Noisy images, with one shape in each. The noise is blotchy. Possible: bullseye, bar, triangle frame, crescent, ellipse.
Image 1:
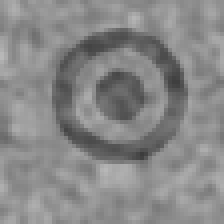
bullseye
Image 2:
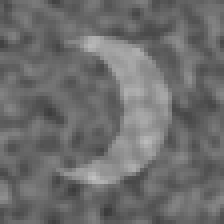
crescent
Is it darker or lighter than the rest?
lighter
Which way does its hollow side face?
left
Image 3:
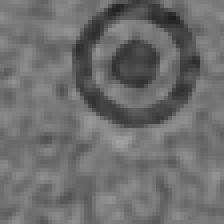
bullseye
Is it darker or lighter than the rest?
darker
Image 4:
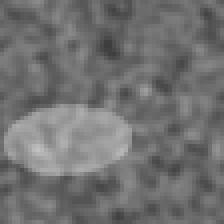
ellipse
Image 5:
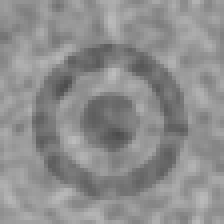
bullseye
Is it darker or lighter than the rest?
darker
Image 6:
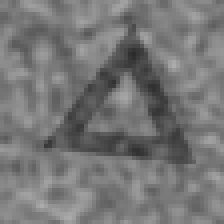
triangle frame
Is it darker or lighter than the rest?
darker
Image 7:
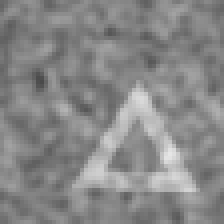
triangle frame
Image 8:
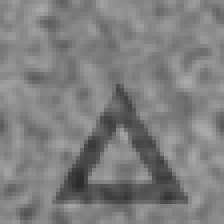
triangle frame
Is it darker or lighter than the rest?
darker
